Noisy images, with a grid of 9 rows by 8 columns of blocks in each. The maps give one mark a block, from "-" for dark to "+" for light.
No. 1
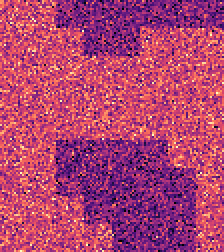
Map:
+ + - - - - - -
+ + + - - + + +
+ + + + + + + +
+ + + + + + + +
+ + + + + + + +
+ + - - - - + +
+ + - - - - - +
+ + + - - - - +
+ + + + - - - +
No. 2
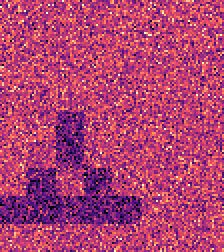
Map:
+ + + + + + + +
+ + + + + + + +
+ + + + + + + +
+ + + + + + + +
+ + - + + + + +
+ + - + + + + +
+ - + - + + + +
- - - - - + + +
+ + + + + + + +
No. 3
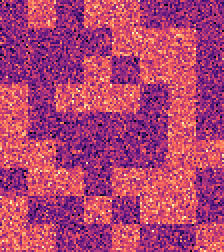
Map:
- + - + + - - -
- - - - + + + -
- - - + - + + -
+ - + + + - + -
+ - - - - - + -
+ + - - - - + +
- + + - + + + -
+ - - + - + + -
+ + - - + - - +
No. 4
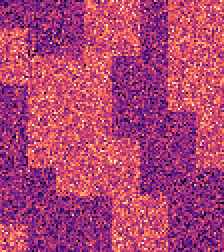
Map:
- - - + + - + +
+ - - + + - + +
+ + + + - - + +
- + + + - - + +
- + + + - - - +
- + + + + - - +
- - + + + - - -
- - - - + + - -
+ - - - + + - -
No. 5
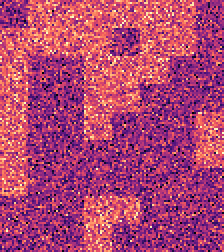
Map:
- + + + + + + -
+ + + + - + + -
+ - - + + + - -
+ - - + + - - -
+ - - + - - - +
+ - - - - - - +
+ - - - - - - -
- - - + + - - -
- - - + - - - -
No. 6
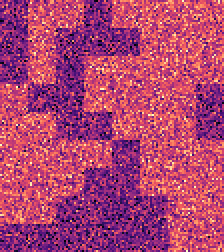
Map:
- + + - + + + +
- + - - - + + +
- + - + + + + +
+ - - + + + + -
+ + - - + + + -
+ + + + - + + +
+ + + - - + + +
+ + - - - - + +
- - - - - - + +
